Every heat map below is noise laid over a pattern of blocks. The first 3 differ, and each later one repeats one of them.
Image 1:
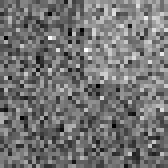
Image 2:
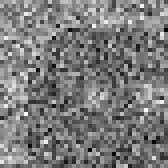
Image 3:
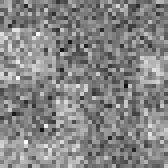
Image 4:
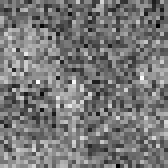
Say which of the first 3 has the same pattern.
3
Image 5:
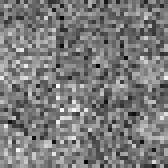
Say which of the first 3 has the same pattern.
3
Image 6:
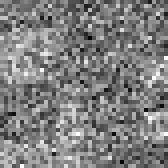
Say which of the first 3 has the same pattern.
3
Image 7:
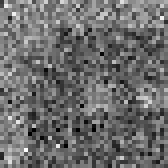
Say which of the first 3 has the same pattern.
2
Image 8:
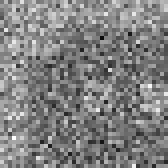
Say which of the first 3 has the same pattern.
2
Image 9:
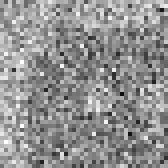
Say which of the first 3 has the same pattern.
2
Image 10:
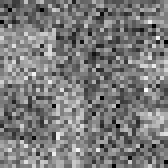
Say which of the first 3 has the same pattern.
3
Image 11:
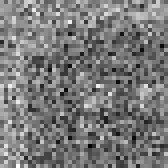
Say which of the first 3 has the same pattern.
2
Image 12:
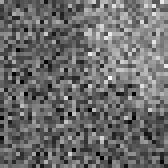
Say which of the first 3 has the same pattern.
1
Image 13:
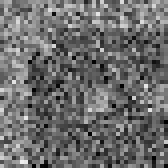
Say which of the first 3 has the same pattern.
2
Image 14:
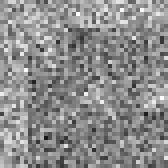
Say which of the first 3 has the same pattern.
2
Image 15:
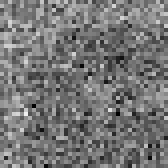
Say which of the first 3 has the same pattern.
2
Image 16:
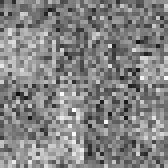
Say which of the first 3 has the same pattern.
3
